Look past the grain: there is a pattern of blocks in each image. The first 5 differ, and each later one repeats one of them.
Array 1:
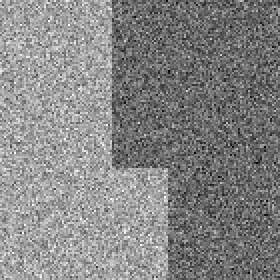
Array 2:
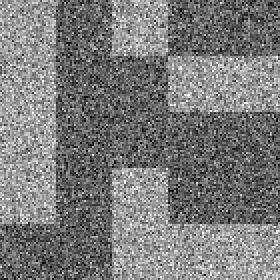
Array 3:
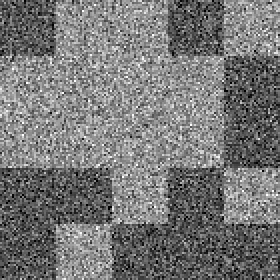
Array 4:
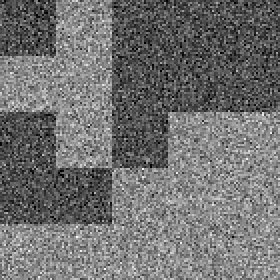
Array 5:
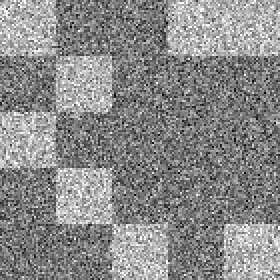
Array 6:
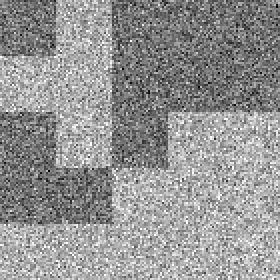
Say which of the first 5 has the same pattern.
4
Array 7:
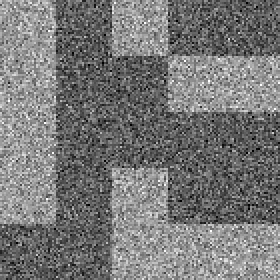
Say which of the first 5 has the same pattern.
2
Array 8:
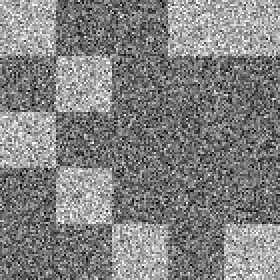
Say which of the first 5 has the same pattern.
5
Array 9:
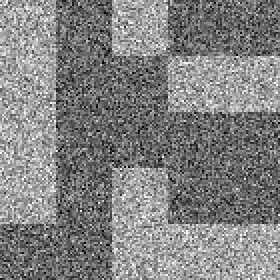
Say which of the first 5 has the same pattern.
2
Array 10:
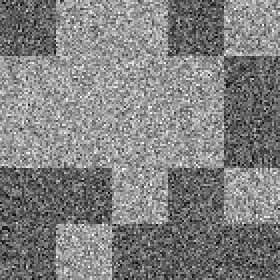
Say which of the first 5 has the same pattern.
3
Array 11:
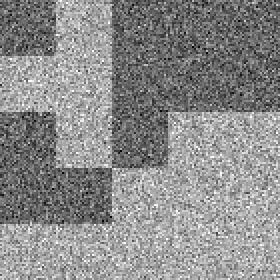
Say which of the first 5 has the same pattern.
4
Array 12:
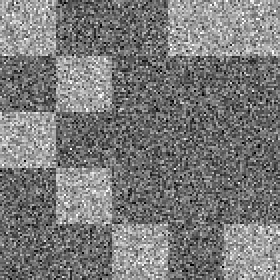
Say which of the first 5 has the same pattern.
5
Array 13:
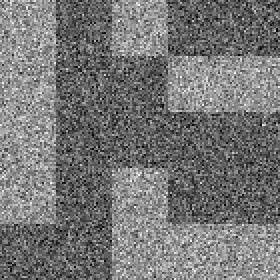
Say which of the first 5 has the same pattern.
2
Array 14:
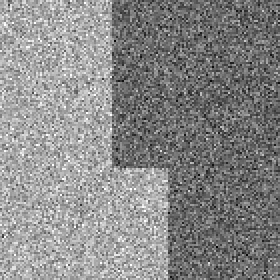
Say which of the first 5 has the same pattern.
1
